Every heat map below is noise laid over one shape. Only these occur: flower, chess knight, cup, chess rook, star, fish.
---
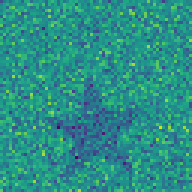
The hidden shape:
star
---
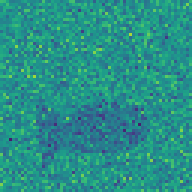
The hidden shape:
fish
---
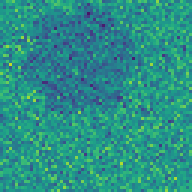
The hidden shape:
flower
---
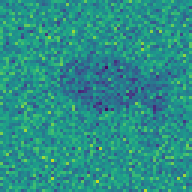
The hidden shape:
fish
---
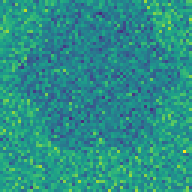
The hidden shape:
flower
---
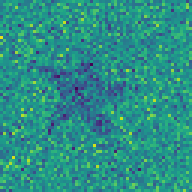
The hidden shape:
star
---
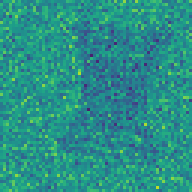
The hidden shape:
chess rook
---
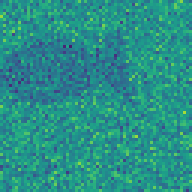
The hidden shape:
fish
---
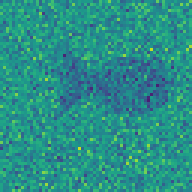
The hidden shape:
fish
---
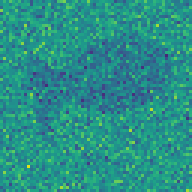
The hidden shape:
fish
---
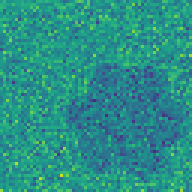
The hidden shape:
flower
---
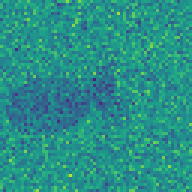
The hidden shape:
fish
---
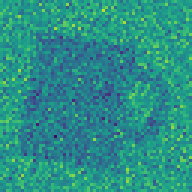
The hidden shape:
cup
